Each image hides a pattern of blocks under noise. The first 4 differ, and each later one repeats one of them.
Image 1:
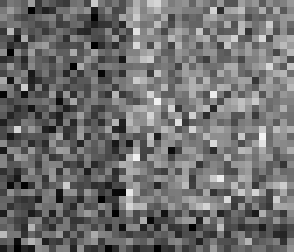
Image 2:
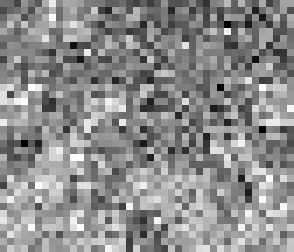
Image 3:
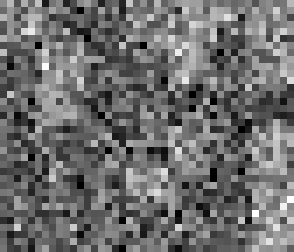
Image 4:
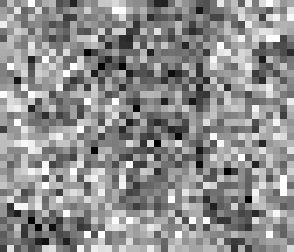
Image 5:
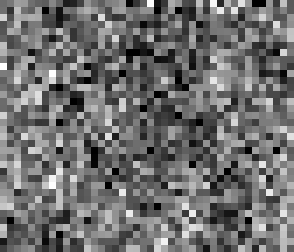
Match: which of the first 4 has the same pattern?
4
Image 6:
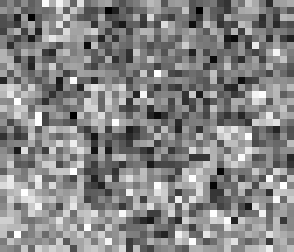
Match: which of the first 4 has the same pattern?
2
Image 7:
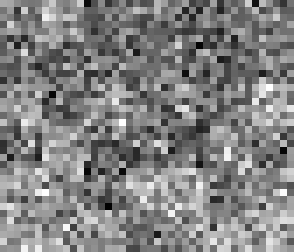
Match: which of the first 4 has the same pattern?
2
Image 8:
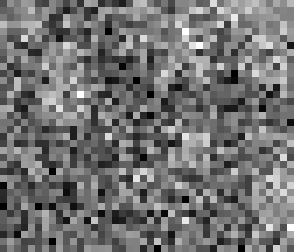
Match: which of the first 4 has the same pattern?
3
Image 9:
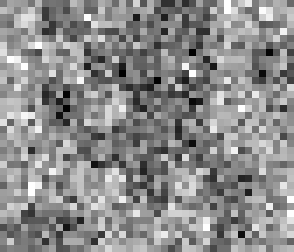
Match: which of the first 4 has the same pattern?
4
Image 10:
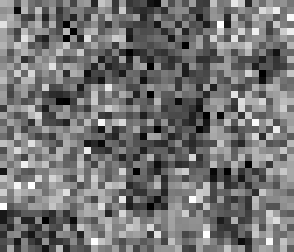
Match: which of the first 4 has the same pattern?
4
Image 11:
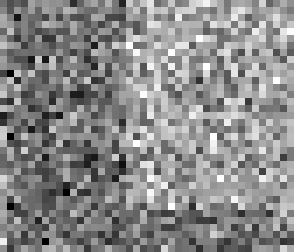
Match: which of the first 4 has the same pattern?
1
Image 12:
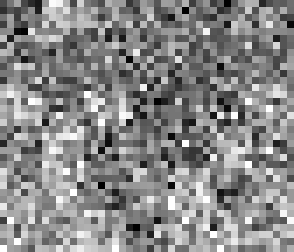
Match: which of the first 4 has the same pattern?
2
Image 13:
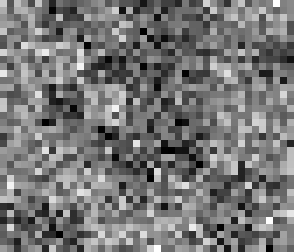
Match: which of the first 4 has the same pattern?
4
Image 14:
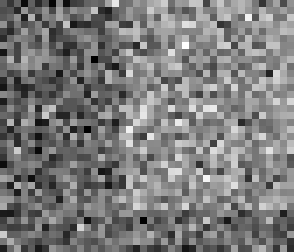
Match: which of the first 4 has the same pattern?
1
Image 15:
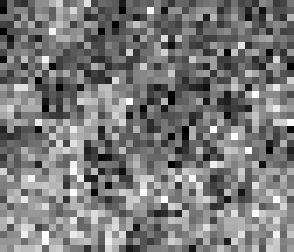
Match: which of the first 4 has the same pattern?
2
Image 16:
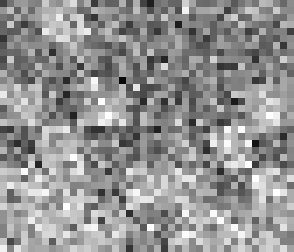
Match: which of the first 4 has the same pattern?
2
